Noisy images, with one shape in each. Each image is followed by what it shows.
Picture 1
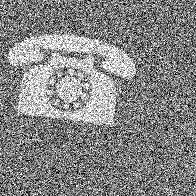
telephone
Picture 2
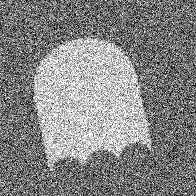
ghost
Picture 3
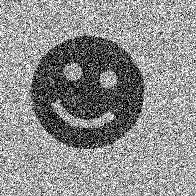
smiling face
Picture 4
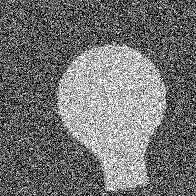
light bulb
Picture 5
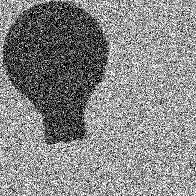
light bulb
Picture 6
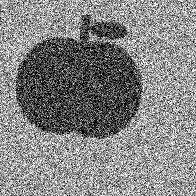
apple
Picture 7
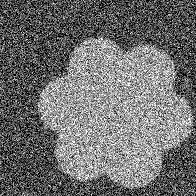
flower
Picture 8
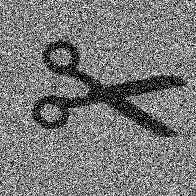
pair of scissors
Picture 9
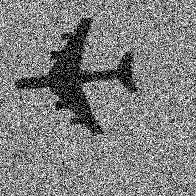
airplane
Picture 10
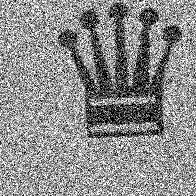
chess queen
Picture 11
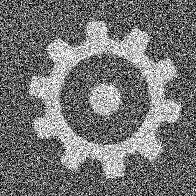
gear
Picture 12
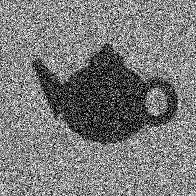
teapot
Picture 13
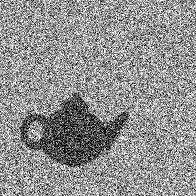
teapot
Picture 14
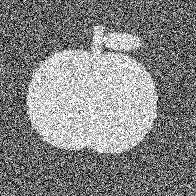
apple
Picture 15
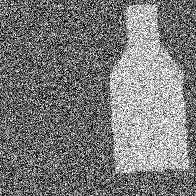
bottle
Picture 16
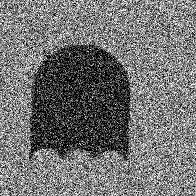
ghost
